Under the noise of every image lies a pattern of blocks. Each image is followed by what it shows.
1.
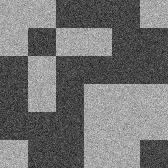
mirrored about the diagonal from the top left
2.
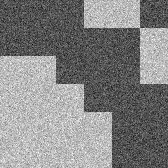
mirrored about the diagonal from the bottom left
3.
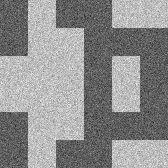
top and bottom mirror each other
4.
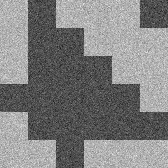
mirrored about the diagonal from the bottom left
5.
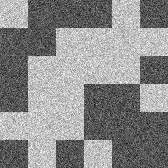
mirrored about the diagonal from the top left
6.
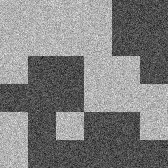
no symmetry
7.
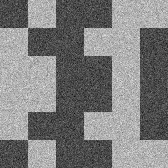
top and bottom mirror each other
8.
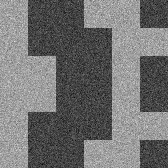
top and bottom mirror each other
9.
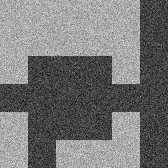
no symmetry
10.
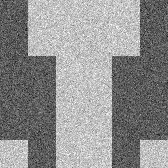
left and right mirror each other
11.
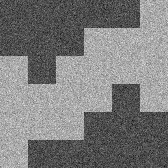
the same after a half turn
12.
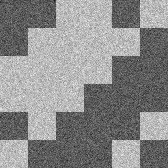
mirrored about the diagonal from the top left
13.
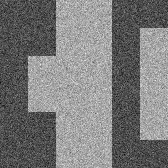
top and bottom mirror each other
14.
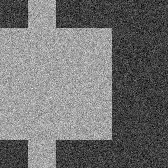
top and bottom mirror each other
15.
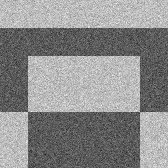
left and right mirror each other
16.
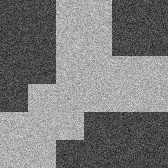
mirrored about the diagonal from the bottom left
